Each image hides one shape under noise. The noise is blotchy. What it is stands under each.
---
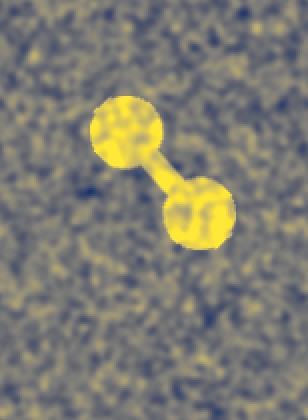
dumbbell
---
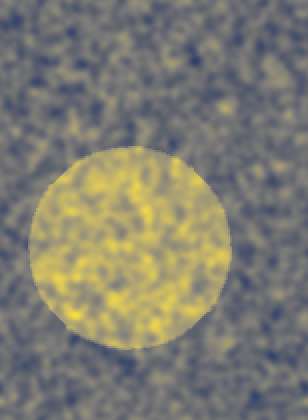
disc
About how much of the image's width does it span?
two thirds
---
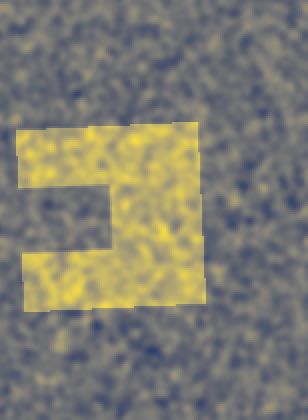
square with a notch
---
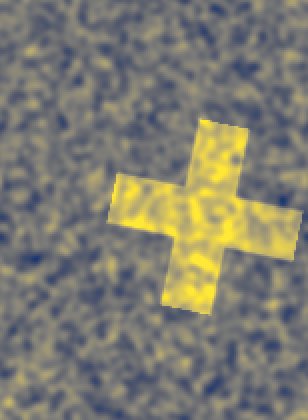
cross
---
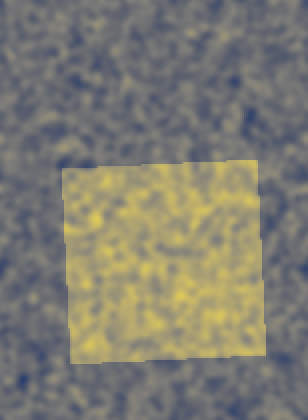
square
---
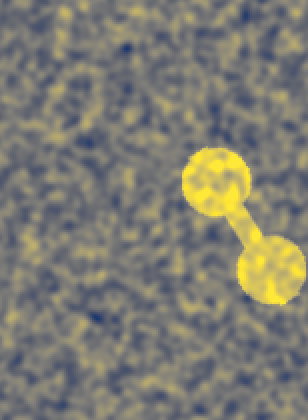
dumbbell
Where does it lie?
middle right
